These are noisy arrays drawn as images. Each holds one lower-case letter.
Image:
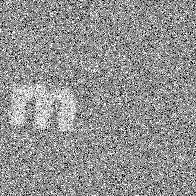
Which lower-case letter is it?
m
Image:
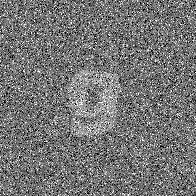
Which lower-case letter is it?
g
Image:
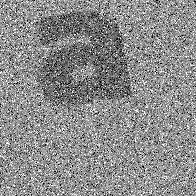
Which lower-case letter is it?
a
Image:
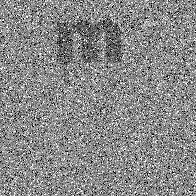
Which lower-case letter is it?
m
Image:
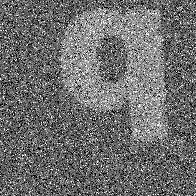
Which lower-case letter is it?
q
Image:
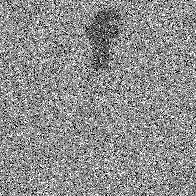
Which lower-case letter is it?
f
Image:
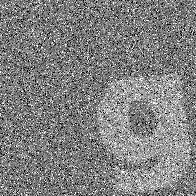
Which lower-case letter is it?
g
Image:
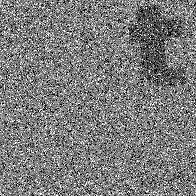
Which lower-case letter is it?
t
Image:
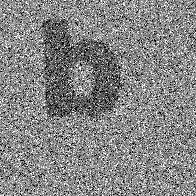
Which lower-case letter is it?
b
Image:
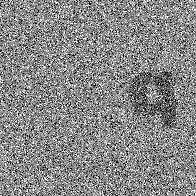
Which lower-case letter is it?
q
